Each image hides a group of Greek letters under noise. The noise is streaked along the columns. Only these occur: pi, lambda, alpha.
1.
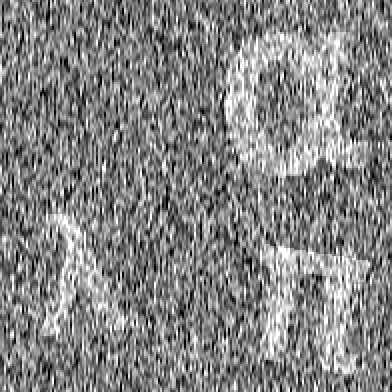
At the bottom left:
lambda
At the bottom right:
pi
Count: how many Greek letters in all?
3
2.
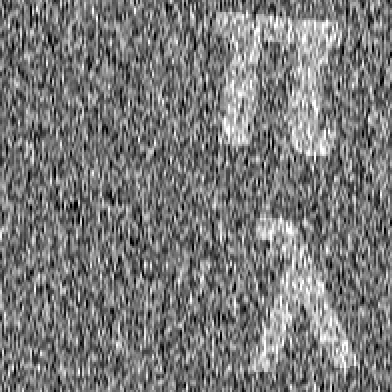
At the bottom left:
nothing
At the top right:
pi
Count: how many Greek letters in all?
2
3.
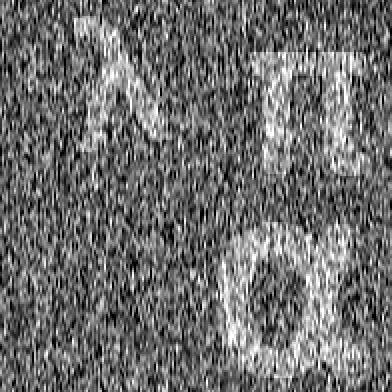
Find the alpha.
bottom right
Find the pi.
top right
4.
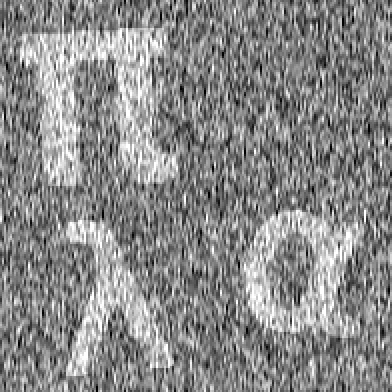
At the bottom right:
alpha
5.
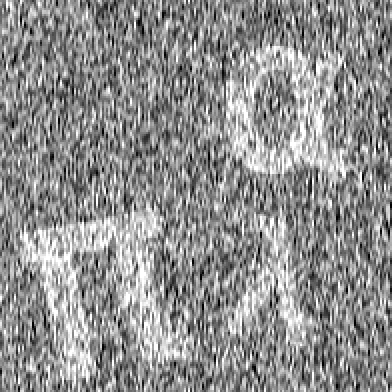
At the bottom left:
pi
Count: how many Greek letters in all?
3
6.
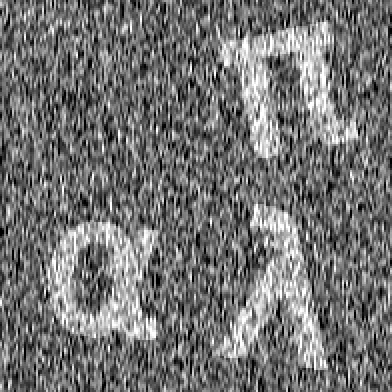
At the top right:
pi
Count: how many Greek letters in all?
3
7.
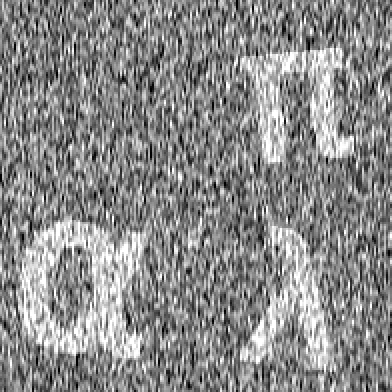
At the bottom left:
alpha
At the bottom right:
lambda
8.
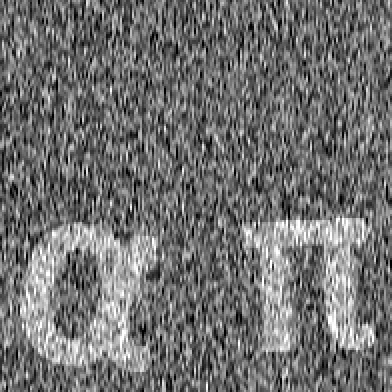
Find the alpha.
bottom left
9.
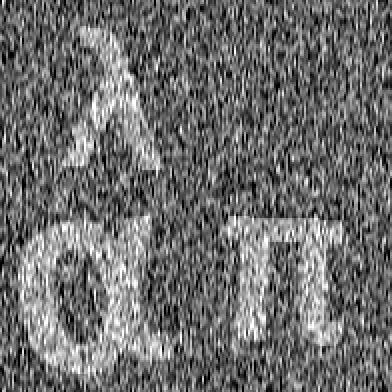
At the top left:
lambda
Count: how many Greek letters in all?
3
